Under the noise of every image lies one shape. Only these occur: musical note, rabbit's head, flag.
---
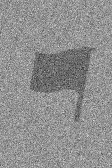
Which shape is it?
flag
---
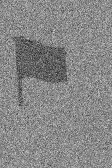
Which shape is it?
flag
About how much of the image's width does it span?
half
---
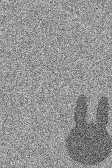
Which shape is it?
rabbit's head
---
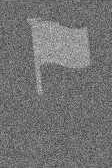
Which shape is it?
flag
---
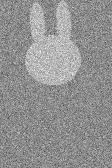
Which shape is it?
rabbit's head
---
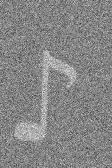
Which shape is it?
musical note
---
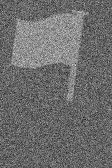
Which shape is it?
flag
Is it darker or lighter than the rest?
lighter
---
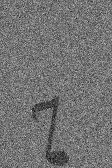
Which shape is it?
musical note
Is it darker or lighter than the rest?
darker
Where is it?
bottom middle
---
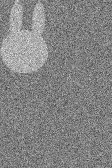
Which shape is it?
rabbit's head
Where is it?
top left
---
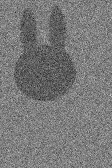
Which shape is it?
rabbit's head
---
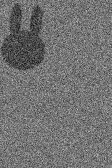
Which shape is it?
rabbit's head
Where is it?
top left
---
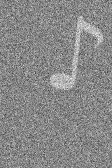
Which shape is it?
musical note
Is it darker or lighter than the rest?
lighter
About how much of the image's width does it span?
half
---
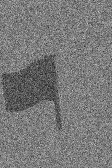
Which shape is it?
flag
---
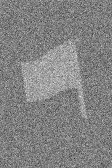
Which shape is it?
flag
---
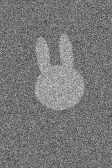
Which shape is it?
rabbit's head
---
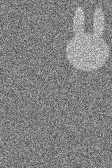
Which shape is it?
rabbit's head
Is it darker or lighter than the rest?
lighter
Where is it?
top right
